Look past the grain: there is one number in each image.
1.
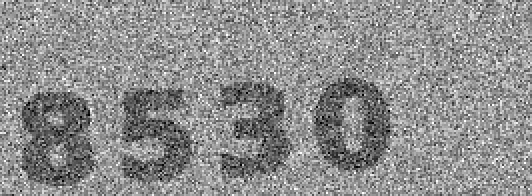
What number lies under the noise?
8530
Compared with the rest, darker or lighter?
darker
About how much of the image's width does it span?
two thirds
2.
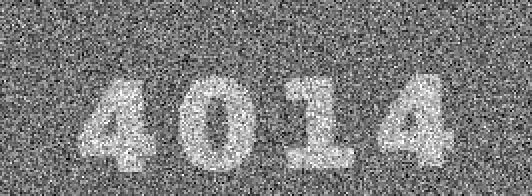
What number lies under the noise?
4014
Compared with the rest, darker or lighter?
lighter
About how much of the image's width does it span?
two thirds
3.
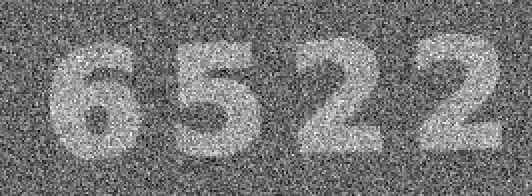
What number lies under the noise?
6522
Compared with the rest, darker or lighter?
lighter
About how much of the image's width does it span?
nearly all
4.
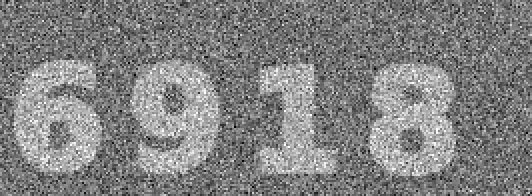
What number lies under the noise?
6918
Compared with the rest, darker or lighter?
lighter
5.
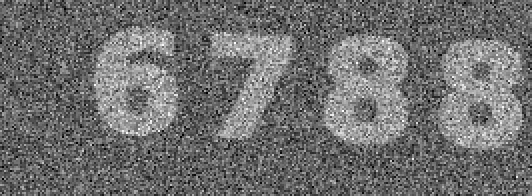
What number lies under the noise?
6788
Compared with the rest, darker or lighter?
lighter
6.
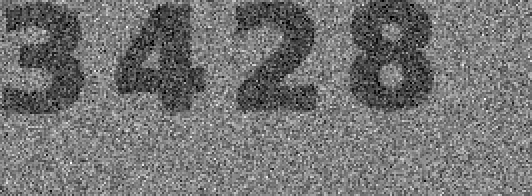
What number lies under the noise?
3428
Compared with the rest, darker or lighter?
darker
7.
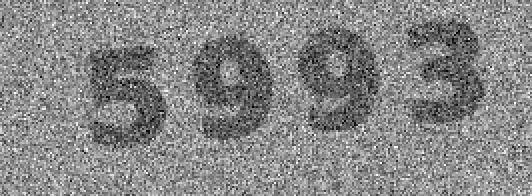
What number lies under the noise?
5993
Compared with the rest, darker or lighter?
darker
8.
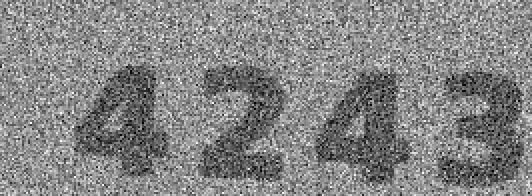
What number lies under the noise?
4243
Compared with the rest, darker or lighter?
darker
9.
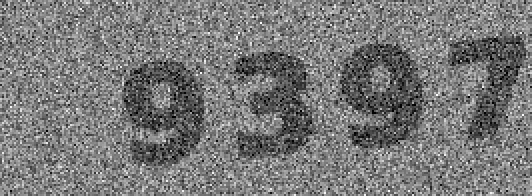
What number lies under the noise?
9397
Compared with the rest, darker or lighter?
darker
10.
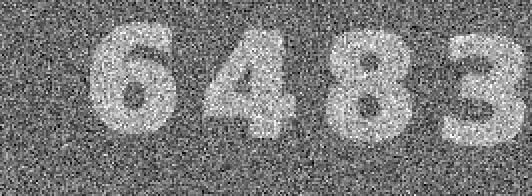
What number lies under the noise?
6483
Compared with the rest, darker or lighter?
lighter
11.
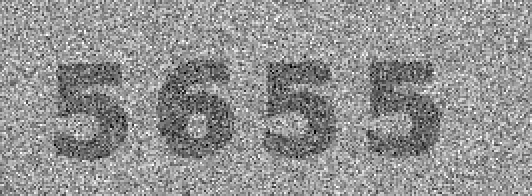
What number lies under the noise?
5655
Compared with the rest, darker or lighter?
darker
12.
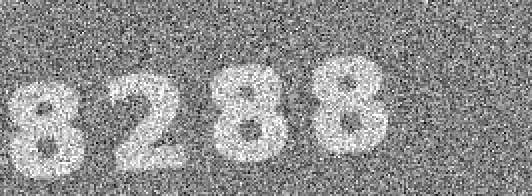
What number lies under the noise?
8288
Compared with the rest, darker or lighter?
lighter
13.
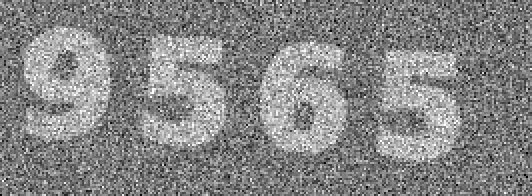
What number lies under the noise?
9565
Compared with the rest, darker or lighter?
lighter
